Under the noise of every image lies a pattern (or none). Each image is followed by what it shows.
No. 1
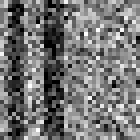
bands of columns
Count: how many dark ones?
2
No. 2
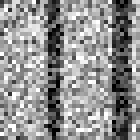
bands of columns
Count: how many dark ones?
2
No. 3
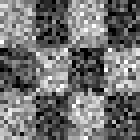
a checkerboard
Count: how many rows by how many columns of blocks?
3 by 4
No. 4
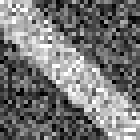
a diagonal band
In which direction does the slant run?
top left to bottom right
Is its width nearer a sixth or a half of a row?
a half
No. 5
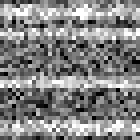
bands of rows
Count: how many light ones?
4
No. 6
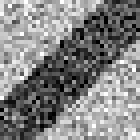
a diagonal band
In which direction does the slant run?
bottom left to top right
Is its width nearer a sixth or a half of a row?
a half
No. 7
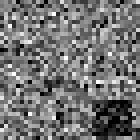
one block
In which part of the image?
bottom right
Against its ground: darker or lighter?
darker
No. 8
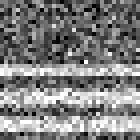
bands of rows
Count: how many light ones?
3
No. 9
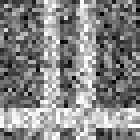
bands of rows crossing bands of columns
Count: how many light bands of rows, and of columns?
1 and 2
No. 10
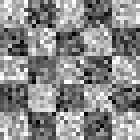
a checkerboard
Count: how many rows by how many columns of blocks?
5 by 5
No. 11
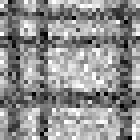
bands of rows crossing bands of columns
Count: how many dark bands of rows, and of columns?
3 and 3
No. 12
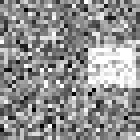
one block
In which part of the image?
middle right
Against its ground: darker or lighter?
lighter
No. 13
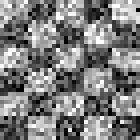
a checkerboard
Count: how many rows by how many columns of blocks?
6 by 5
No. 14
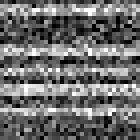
bands of rows
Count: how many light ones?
5
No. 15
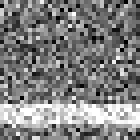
one band of rows
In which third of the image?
bottom
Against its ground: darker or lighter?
lighter
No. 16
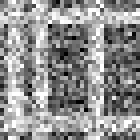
bands of rows crossing bands of columns
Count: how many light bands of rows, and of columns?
2 and 3
